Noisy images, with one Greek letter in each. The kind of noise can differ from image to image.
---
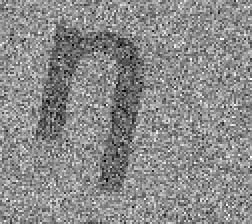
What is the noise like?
independent entries
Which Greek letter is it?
eta
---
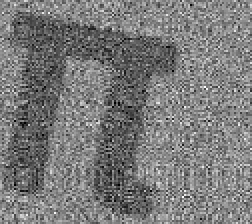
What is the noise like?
low rank plus noise
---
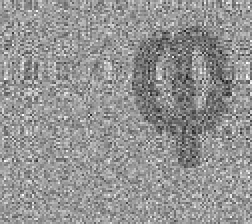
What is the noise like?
low rank plus noise
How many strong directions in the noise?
one
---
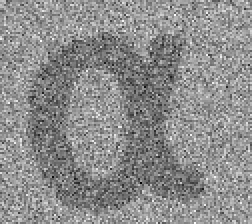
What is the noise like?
independent entries
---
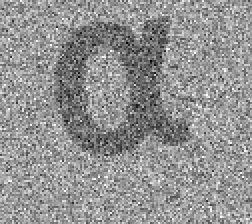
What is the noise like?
independent entries
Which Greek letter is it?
alpha
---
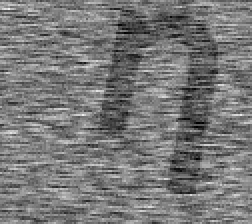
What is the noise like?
streaked along the rows
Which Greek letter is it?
eta
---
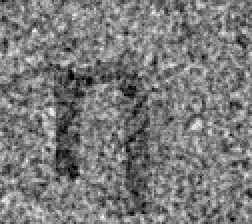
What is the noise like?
blotchy
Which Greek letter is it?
eta
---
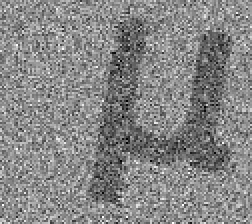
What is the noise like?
low rank plus noise
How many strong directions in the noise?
five to eight
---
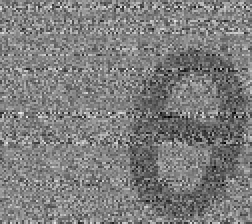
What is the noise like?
rows of uneven size
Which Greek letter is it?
theta
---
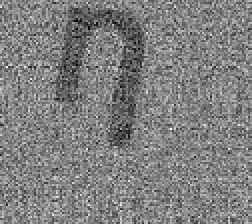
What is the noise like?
low rank plus noise
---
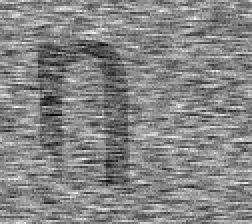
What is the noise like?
streaked along the rows
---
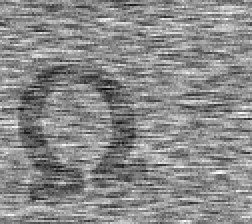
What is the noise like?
streaked along the rows
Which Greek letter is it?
omega
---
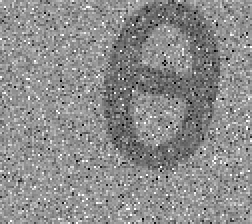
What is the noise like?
heavy tails
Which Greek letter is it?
theta
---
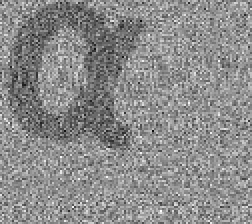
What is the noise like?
low rank plus noise
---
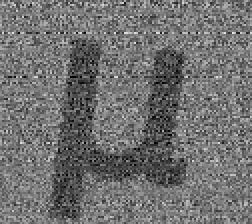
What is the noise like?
rows of uneven size
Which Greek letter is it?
mu
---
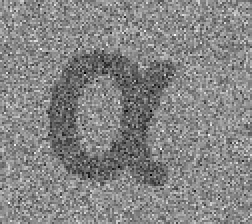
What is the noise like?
independent entries
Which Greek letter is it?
alpha
